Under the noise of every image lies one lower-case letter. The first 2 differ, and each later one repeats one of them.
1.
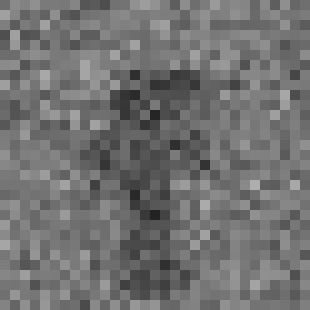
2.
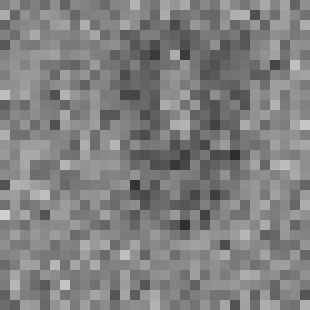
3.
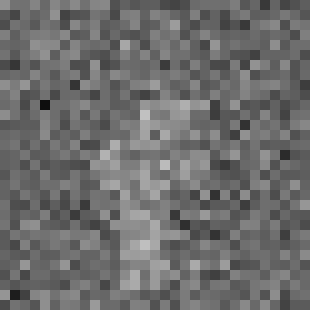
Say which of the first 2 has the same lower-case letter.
1
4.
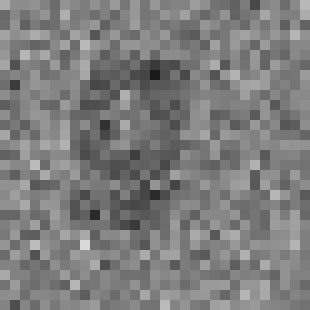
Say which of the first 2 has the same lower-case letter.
2
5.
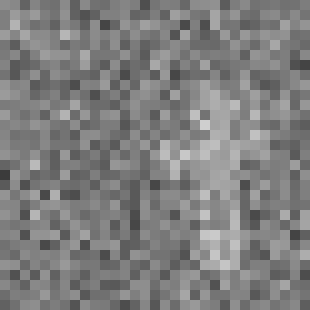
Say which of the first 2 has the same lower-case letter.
1
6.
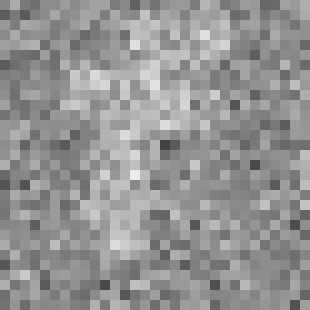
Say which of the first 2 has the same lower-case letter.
1
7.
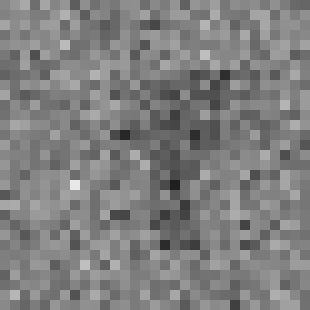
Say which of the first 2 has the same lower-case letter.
1
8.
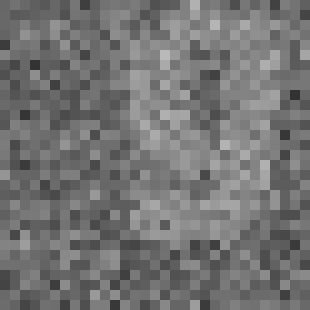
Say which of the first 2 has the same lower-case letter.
2
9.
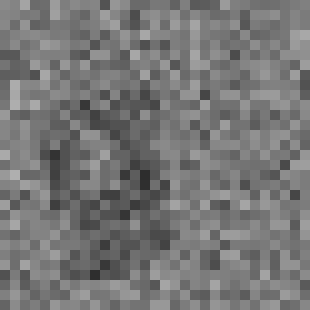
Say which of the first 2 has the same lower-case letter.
2
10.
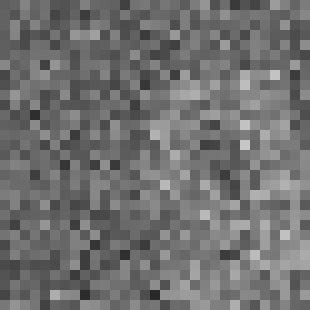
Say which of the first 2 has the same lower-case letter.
2
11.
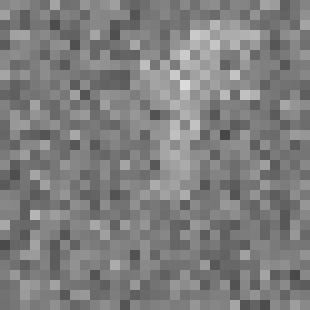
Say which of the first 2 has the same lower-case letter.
1
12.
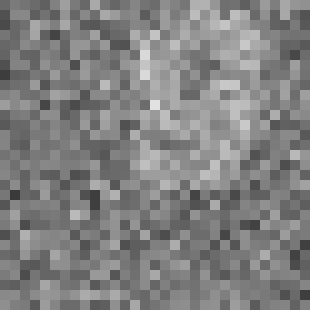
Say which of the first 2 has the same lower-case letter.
2
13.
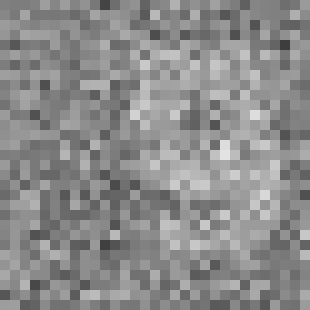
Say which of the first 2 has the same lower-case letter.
2
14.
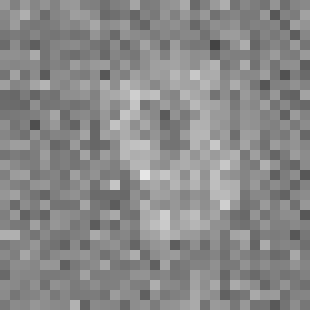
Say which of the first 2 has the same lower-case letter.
2
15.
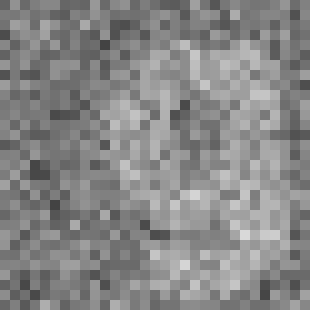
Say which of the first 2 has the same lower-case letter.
2
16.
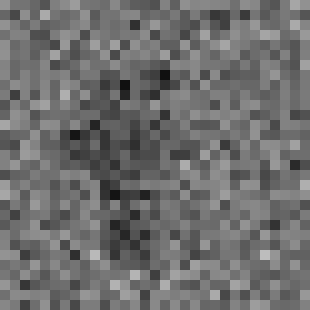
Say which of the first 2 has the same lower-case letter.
1
